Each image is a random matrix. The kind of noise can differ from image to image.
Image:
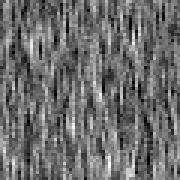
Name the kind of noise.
streaked along the columns
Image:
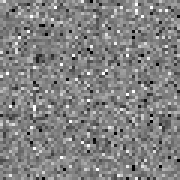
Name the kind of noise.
heavy tails
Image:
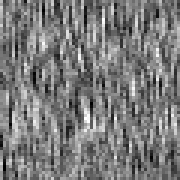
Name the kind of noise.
streaked along the columns
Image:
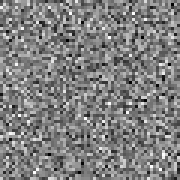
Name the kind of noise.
independent entries
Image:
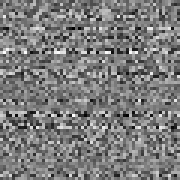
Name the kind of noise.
rows of uneven size
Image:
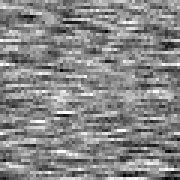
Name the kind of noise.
streaked along the rows
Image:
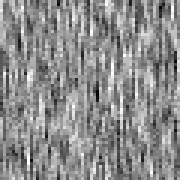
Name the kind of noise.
streaked along the columns
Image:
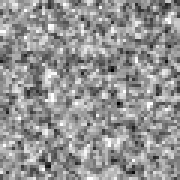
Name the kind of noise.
blotchy
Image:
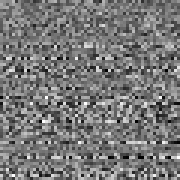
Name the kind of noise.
rows of uneven size
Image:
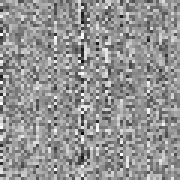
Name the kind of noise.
columns of uneven size
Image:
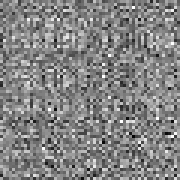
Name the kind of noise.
low rank plus noise
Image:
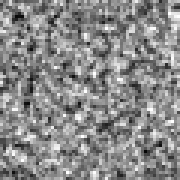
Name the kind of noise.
blotchy
